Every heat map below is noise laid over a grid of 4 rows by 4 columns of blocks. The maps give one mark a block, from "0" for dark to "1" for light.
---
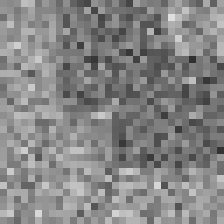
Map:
1001
1000
1100
1111
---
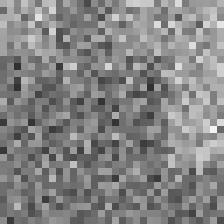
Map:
1011
0001
0001
0000
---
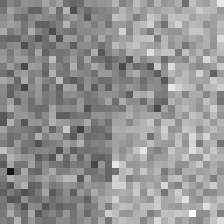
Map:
0011
0001
0011
0011
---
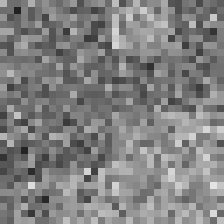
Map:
0010
0000
0011
0111
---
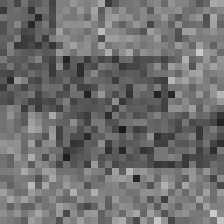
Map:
0111
0001
1000
1111
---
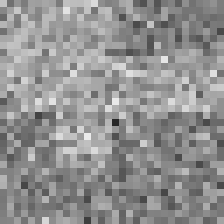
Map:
1100
1111
0100
0000
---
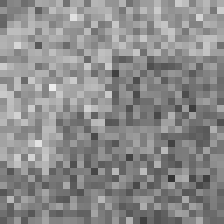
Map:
1111
1100
1000
0000
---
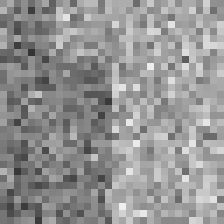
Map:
0111
0011
0011
0011
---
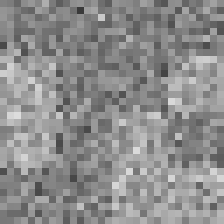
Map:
0000
1001
1010
0011
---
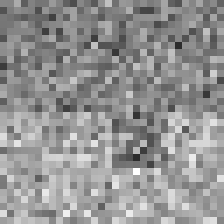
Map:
0000
0000
1101
1111
